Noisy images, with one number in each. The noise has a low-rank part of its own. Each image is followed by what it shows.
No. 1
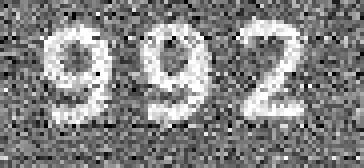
992
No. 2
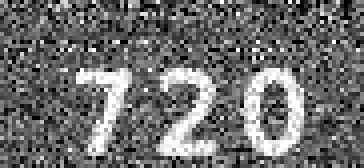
720
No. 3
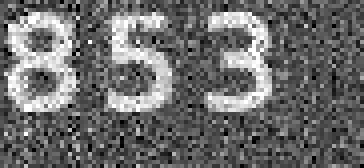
853
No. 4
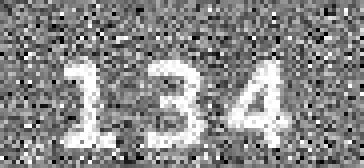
134
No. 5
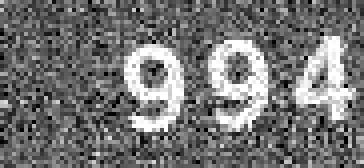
994
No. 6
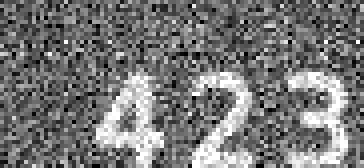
423
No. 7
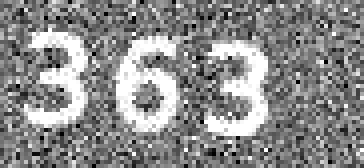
363
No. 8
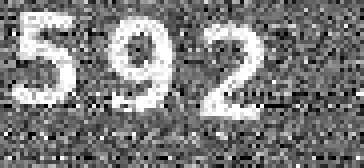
592
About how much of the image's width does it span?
two thirds
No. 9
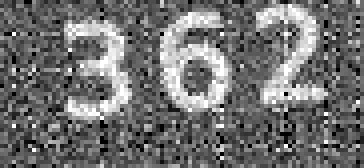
362
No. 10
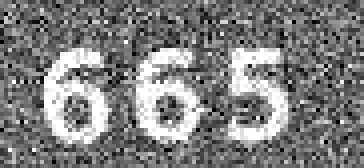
665
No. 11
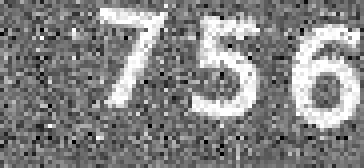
756
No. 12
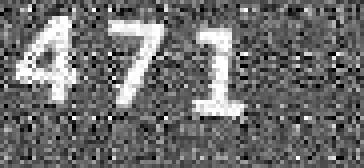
471
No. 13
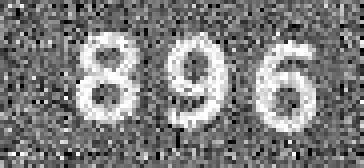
896
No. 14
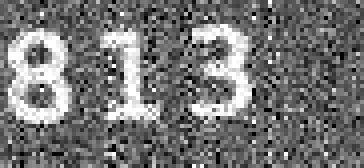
813
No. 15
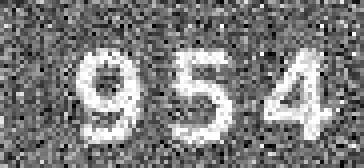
954
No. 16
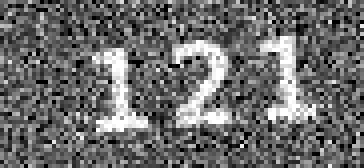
121
